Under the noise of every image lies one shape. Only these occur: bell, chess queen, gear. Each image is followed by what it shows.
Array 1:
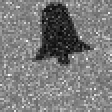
bell
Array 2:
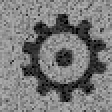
gear
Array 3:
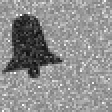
bell
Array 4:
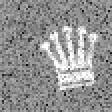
chess queen
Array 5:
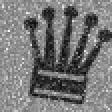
chess queen
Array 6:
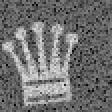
chess queen
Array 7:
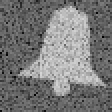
bell
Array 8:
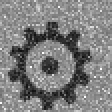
gear
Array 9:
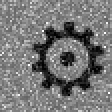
gear
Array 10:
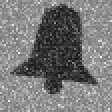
bell
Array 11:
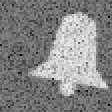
bell
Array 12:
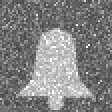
bell
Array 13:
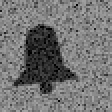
bell
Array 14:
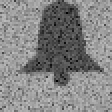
bell
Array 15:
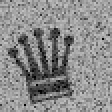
chess queen
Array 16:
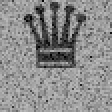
chess queen
